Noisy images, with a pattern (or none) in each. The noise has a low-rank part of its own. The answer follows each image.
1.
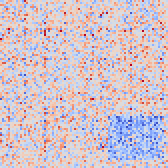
one block
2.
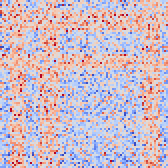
bands of rows crossing bands of columns
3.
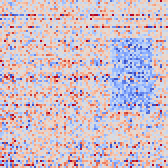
one block
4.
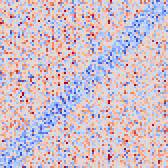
a diagonal band
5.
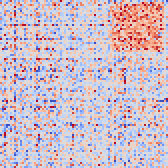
one block
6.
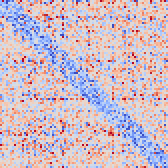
a diagonal band
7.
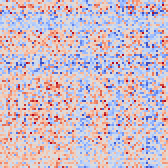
bands of rows crossing bands of columns
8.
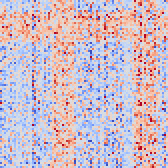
bands of rows crossing bands of columns
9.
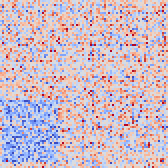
one block
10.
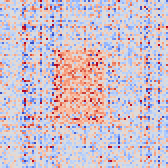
one block
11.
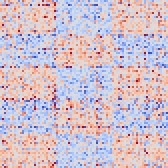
a checkerboard
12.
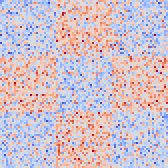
a checkerboard
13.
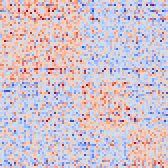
blocks along the diagonal
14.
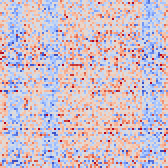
bands of columns
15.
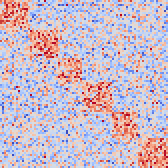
blocks along the diagonal
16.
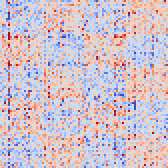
a checkerboard
